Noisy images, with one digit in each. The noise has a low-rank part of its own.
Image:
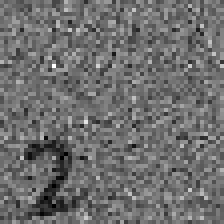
2
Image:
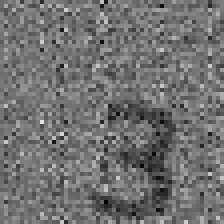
3
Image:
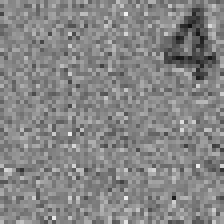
4
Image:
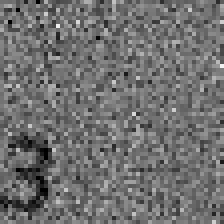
3
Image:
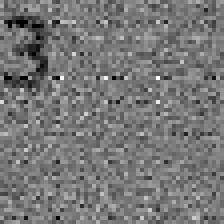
3
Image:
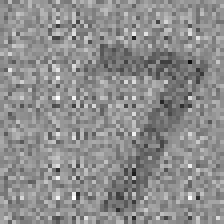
7
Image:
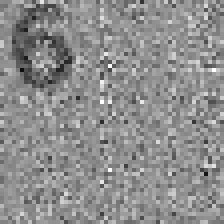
6
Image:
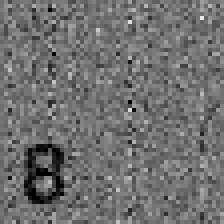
8
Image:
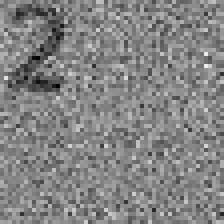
2
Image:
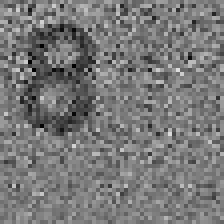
8
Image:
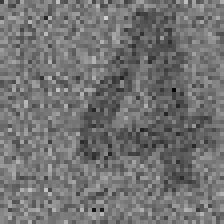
4
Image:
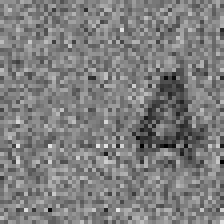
4
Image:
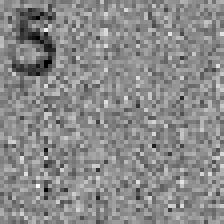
5
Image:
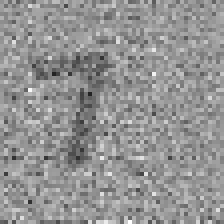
7
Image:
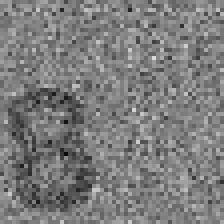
8
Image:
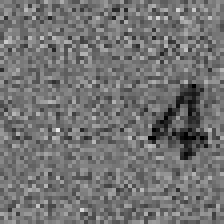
4
